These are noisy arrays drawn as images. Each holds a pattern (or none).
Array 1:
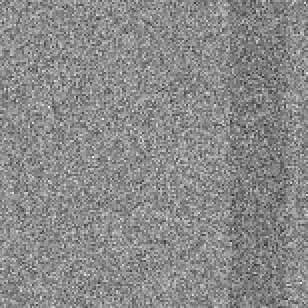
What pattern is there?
one band of columns
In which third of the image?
right
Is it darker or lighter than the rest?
darker
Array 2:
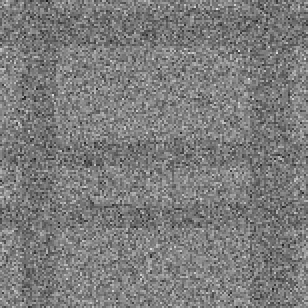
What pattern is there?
bands of rows crossing bands of columns
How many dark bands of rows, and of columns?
3 and 2
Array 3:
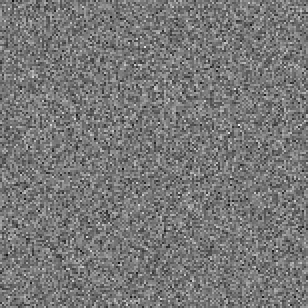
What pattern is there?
only noise
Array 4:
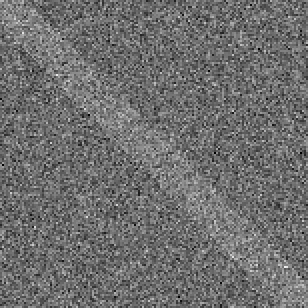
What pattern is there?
a diagonal band
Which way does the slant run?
top left to bottom right
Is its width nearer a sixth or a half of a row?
a sixth
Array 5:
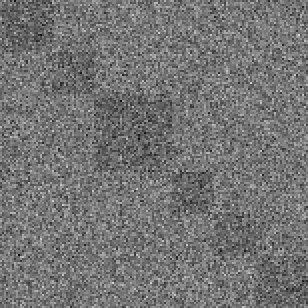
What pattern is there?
blocks along the diagonal
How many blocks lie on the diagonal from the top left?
6
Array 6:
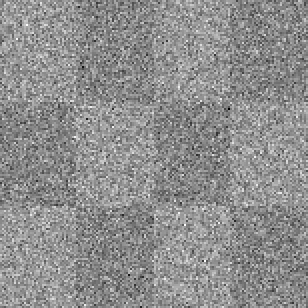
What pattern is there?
a checkerboard
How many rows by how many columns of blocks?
3 by 4
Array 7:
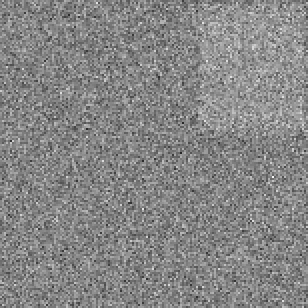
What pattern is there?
one block
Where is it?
top right
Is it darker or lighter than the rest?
lighter
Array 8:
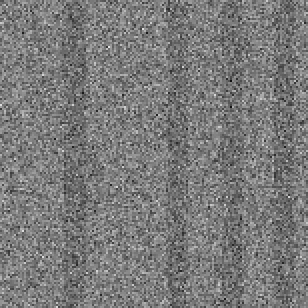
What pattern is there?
bands of columns
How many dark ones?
4
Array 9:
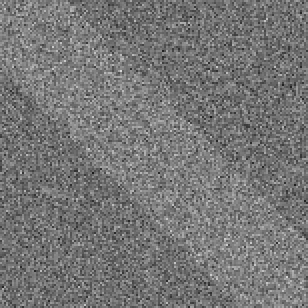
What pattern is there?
a diagonal band
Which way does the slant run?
top left to bottom right
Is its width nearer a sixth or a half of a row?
a half
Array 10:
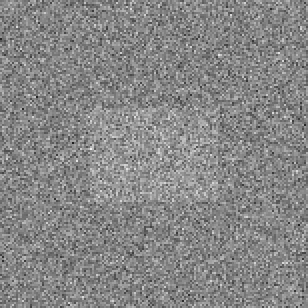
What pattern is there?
one block
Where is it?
centre
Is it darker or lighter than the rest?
lighter
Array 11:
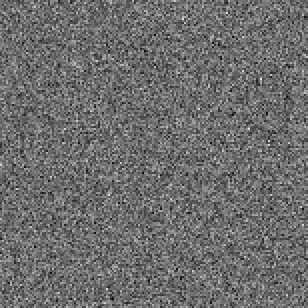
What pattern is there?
only noise
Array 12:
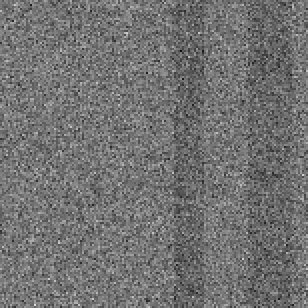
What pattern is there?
bands of columns
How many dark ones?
2
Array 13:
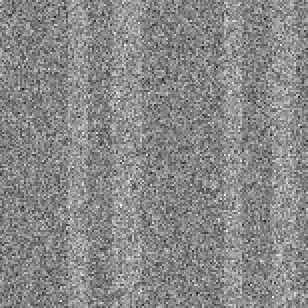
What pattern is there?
bands of columns
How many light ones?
4
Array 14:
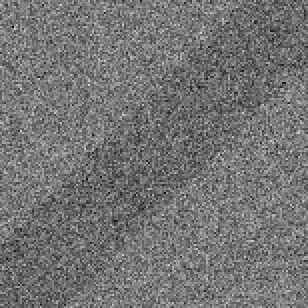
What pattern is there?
a diagonal band
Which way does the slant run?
bottom left to top right
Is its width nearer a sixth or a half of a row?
a half
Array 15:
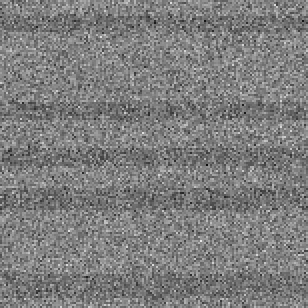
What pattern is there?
bands of rows
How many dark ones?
5
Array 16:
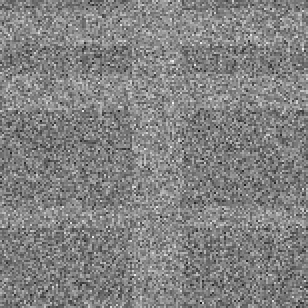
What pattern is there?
bands of rows crossing bands of columns
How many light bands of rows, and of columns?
3 and 1
